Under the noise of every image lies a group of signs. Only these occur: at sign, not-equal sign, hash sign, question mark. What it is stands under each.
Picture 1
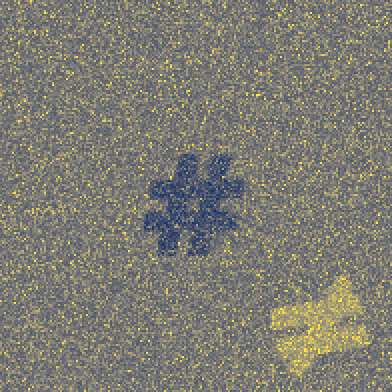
centre: dark hash sign; bottom right: light not-equal sign
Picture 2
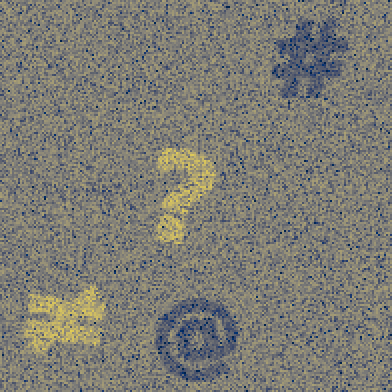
top right: dark hash sign; centre: light question mark; bottom left: light not-equal sign; bottom middle: dark at sign
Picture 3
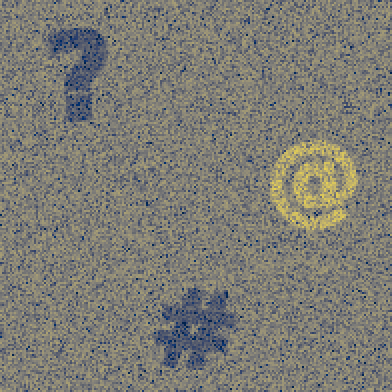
top left: dark question mark; middle right: light at sign; bottom middle: dark hash sign
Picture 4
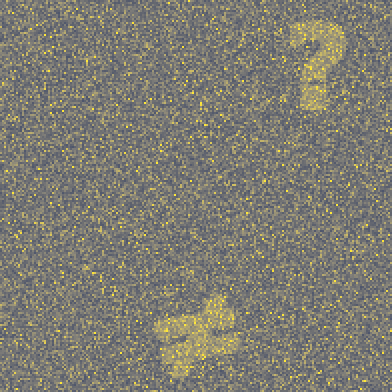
top right: light question mark; bottom middle: light not-equal sign
